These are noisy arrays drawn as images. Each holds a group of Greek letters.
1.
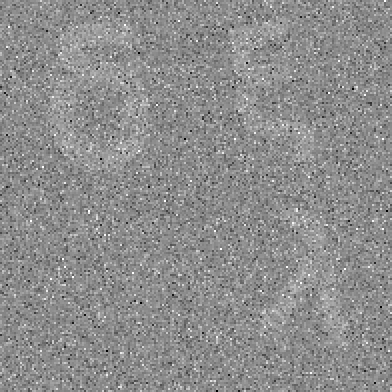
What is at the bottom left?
nothing
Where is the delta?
top left
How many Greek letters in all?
3
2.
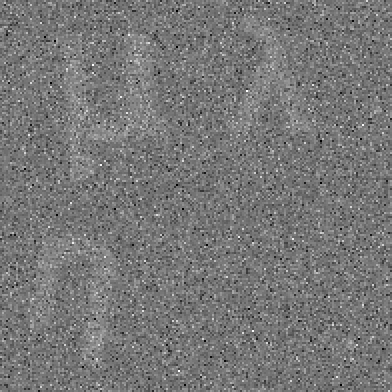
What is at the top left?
mu
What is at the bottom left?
eta
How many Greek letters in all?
3
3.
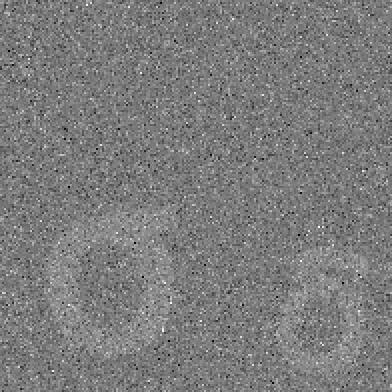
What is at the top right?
nothing
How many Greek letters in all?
2
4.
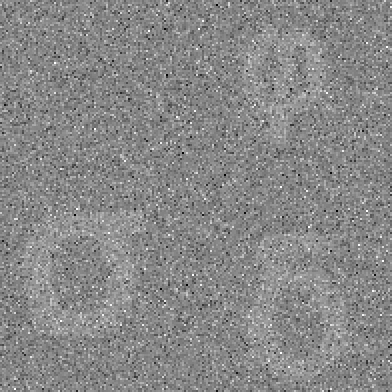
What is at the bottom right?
delta
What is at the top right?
phi
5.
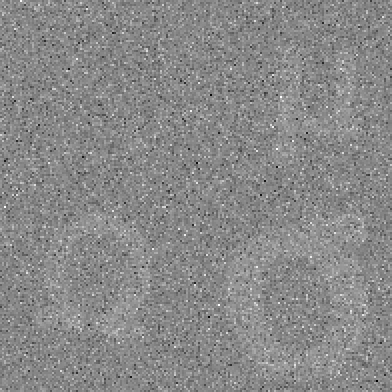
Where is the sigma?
bottom right
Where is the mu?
top right
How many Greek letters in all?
3
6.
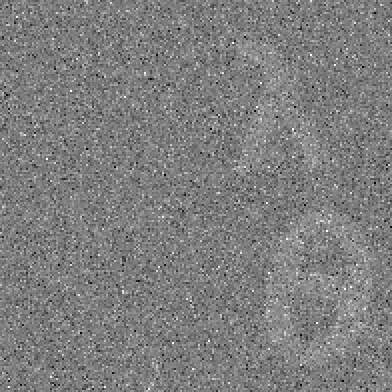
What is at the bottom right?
theta
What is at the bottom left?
nothing
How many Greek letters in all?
2
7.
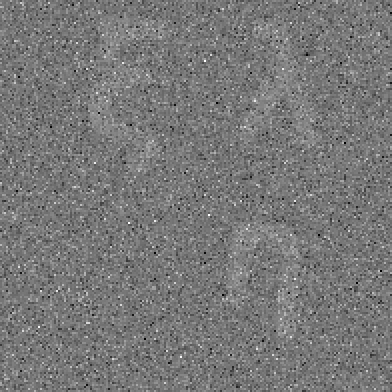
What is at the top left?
xi
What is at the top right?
lambda
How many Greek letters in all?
3
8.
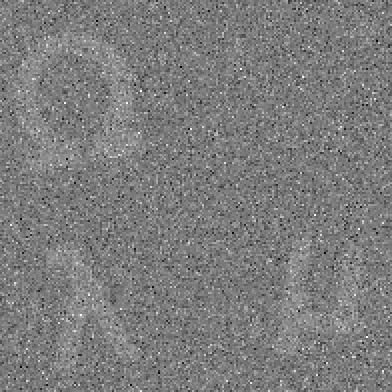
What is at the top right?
nothing
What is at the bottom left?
lambda
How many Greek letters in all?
3
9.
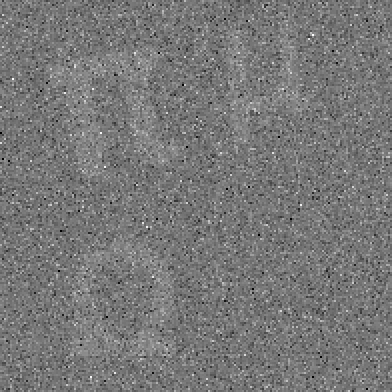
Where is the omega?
bottom left
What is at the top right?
mu
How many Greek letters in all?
3
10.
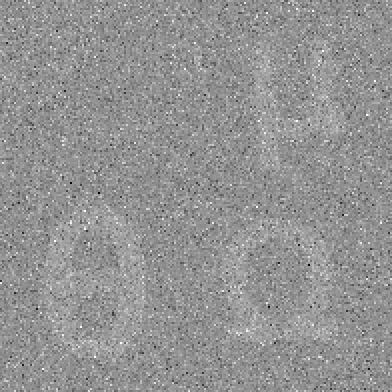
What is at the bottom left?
theta
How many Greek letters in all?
3
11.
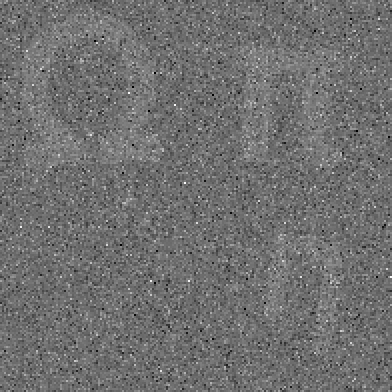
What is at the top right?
pi
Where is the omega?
top left
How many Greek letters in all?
3
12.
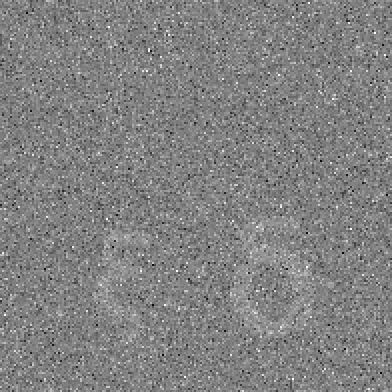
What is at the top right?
nothing
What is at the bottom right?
delta
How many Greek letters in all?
2
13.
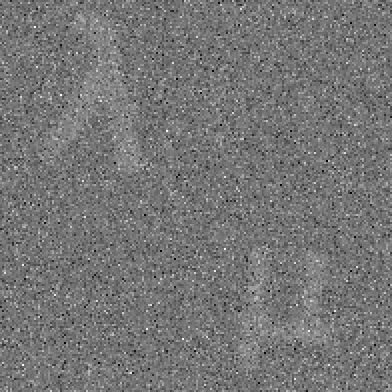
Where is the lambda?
top left
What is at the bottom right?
mu
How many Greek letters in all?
2
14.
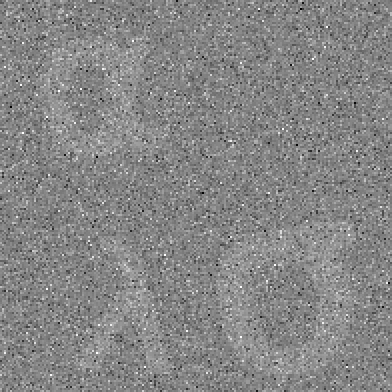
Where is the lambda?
bottom left
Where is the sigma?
bottom right
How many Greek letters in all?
3
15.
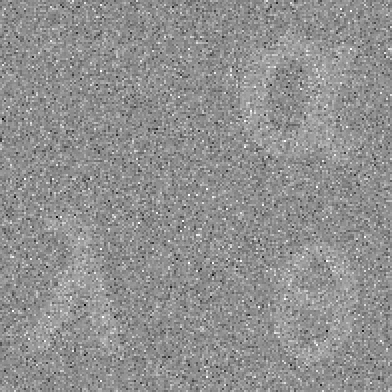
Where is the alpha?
top right
